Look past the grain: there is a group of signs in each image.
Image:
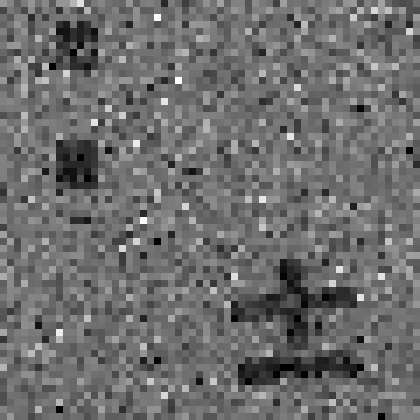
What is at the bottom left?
nothing
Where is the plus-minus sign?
bottom right
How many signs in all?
2
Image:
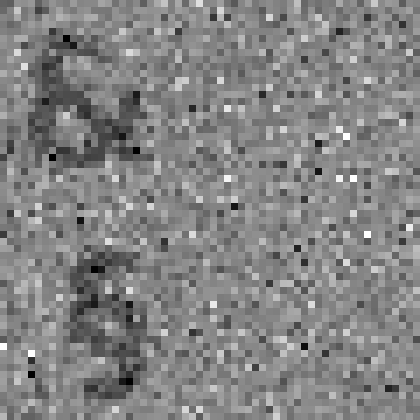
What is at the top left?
ampersand
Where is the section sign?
bottom left
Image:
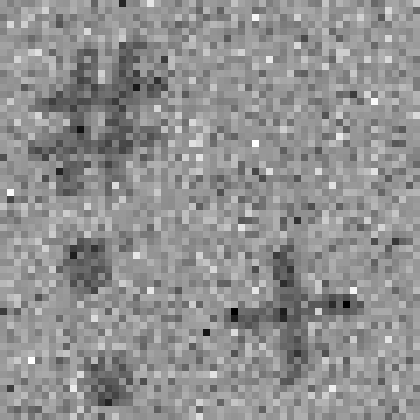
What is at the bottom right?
plus sign
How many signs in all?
3
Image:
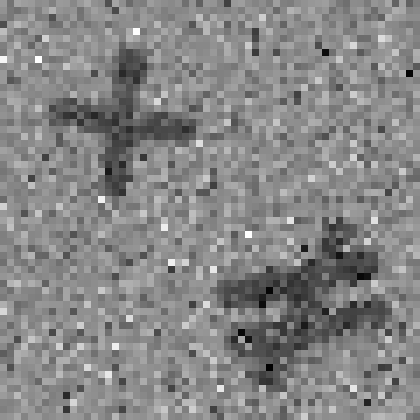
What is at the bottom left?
nothing
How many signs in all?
2
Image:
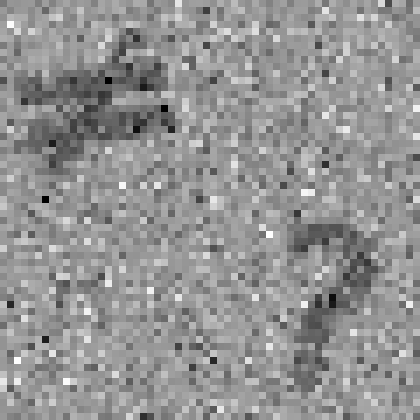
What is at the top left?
not-equal sign
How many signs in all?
2
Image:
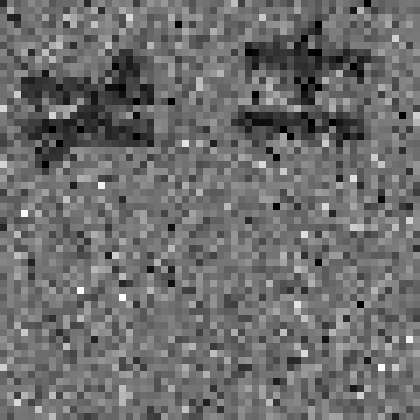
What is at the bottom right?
nothing
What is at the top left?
not-equal sign
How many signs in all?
2
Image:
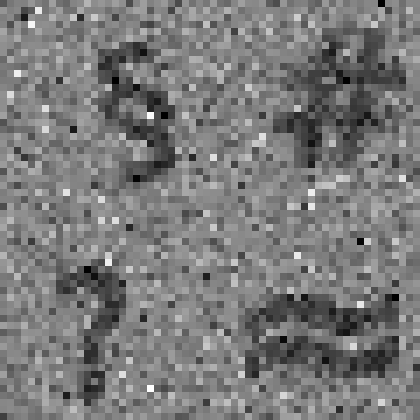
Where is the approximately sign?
bottom right
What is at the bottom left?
question mark
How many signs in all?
4
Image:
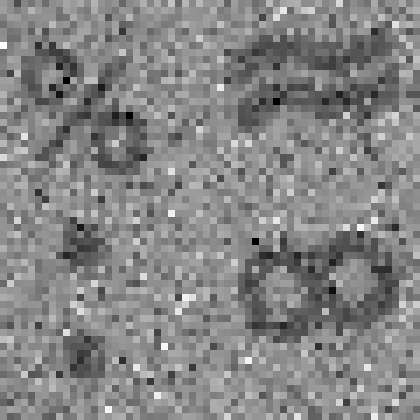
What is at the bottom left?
colon
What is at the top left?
percent sign
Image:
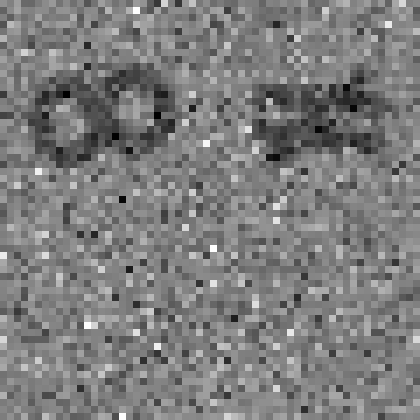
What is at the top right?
not-equal sign
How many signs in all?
2
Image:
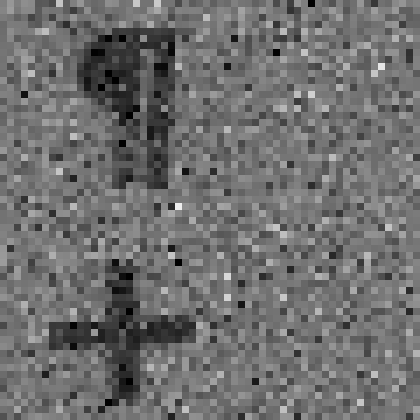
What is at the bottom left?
plus sign
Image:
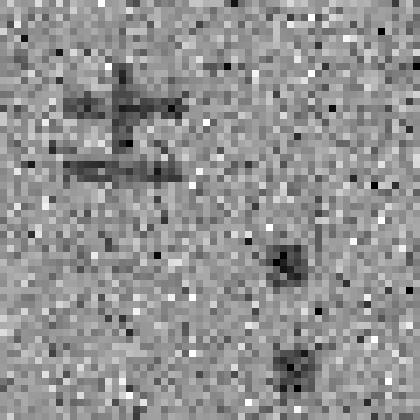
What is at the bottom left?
nothing
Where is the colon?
bottom right
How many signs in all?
2
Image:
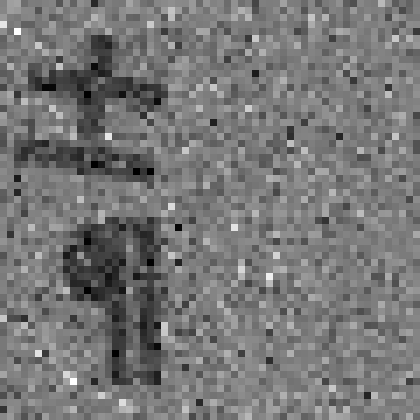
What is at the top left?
plus-minus sign
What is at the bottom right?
nothing
